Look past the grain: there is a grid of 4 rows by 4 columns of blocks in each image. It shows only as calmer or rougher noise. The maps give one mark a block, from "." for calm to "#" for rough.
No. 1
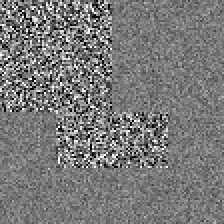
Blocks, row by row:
##..
##..
.##.
....
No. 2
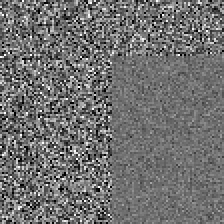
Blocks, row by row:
####
##..
##..
##..
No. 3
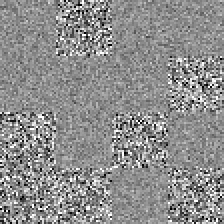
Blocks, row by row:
.#..
...#
#.#.
##.#
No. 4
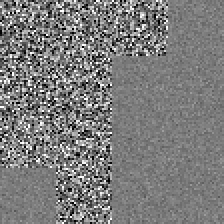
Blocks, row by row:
###.
##..
##..
.#..
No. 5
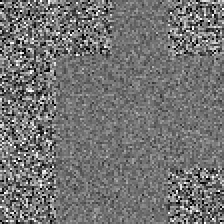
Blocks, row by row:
##.#
#...
#...
#..#
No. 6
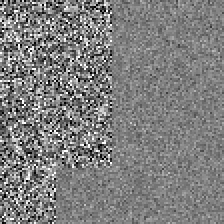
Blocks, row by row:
##..
##..
##..
#...
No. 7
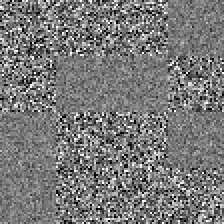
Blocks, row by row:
###.
#..#
.##.
.###
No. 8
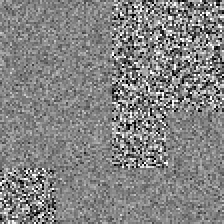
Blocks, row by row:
..##
..##
..#.
#...
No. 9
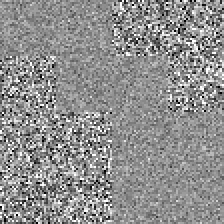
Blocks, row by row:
..##
#..#
##..
##..
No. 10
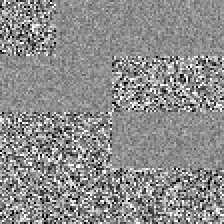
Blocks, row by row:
#...
..##
##..
####
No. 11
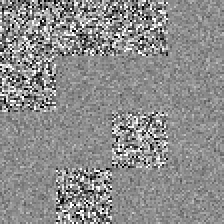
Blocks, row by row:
###.
#...
..#.
.#..
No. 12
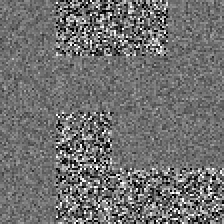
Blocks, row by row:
.##.
....
.#..
.###
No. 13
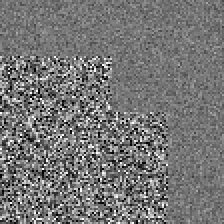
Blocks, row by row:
....
##..
###.
###.
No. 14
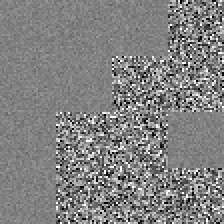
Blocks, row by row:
...#
..##
.##.
.###
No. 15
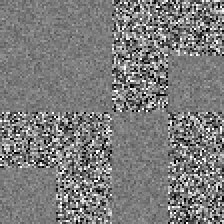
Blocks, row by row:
..##
..#.
##.#
.#.#
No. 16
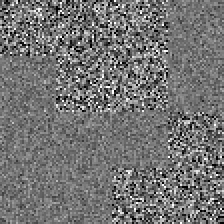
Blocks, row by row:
###.
.##.
...#
..##
